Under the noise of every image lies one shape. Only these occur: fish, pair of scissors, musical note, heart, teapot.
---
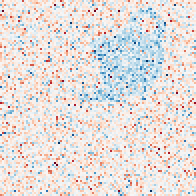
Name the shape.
teapot
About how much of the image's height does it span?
half
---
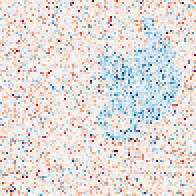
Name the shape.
teapot
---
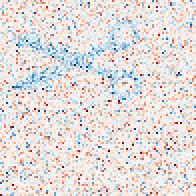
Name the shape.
pair of scissors
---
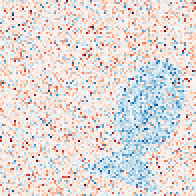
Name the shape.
fish
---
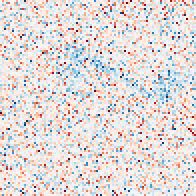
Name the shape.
musical note
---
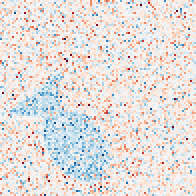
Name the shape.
fish
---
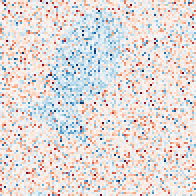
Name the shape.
fish
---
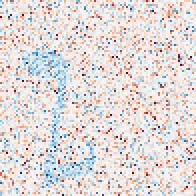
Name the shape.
musical note
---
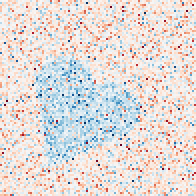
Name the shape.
heart
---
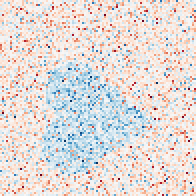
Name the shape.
heart
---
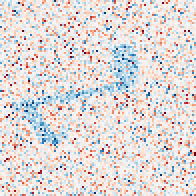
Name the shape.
musical note
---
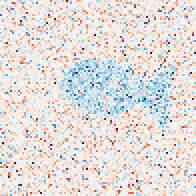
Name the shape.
fish
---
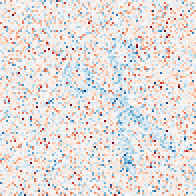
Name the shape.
pair of scissors
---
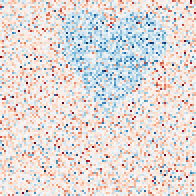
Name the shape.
heart
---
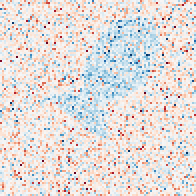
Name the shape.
fish
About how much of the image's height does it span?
two thirds
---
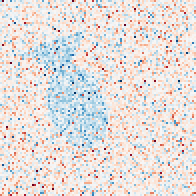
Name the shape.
fish
